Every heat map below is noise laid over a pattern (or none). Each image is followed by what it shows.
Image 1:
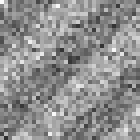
diagonal stripes
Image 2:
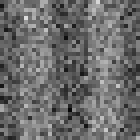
vertical stripes
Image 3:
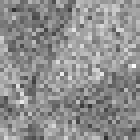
spokes from one point
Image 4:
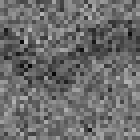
a wavy band
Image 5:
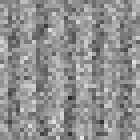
vertical stripes
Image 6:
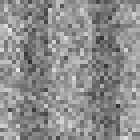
vertical stripes
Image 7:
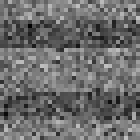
horizontal stripes
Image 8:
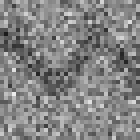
a wavy band
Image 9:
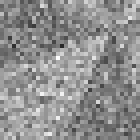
spokes from one point
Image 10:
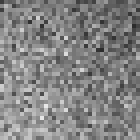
a smooth slope
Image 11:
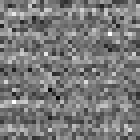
horizontal stripes
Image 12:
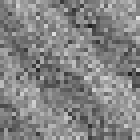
diagonal stripes
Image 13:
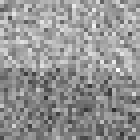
a sharp edge
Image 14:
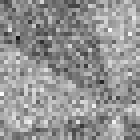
spokes from one point
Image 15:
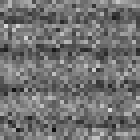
horizontal stripes
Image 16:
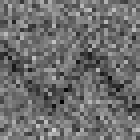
a wavy band
